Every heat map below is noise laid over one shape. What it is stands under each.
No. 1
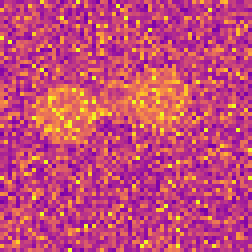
light dumbbell
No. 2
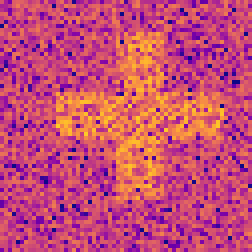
light cross
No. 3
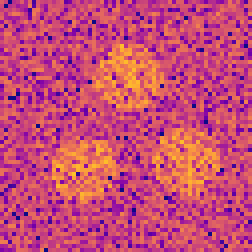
light three dots
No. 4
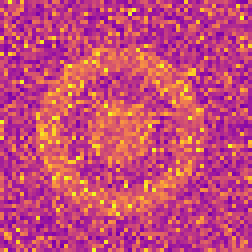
light bullseye
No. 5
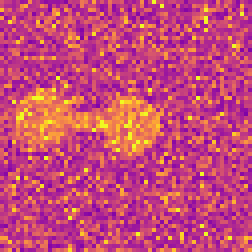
light dumbbell
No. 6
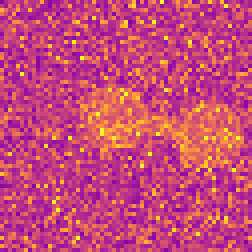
light dumbbell
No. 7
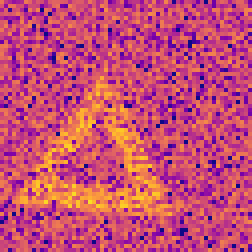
light triangle frame
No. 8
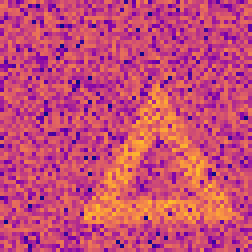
light triangle frame
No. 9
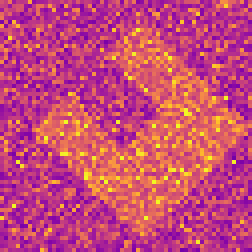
light square with a notch
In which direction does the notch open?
up and left
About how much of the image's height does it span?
nearly all
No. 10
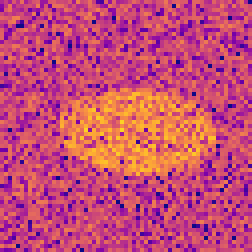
light ellipse
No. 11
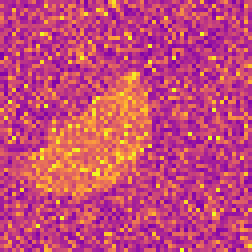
light half disc
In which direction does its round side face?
down and right
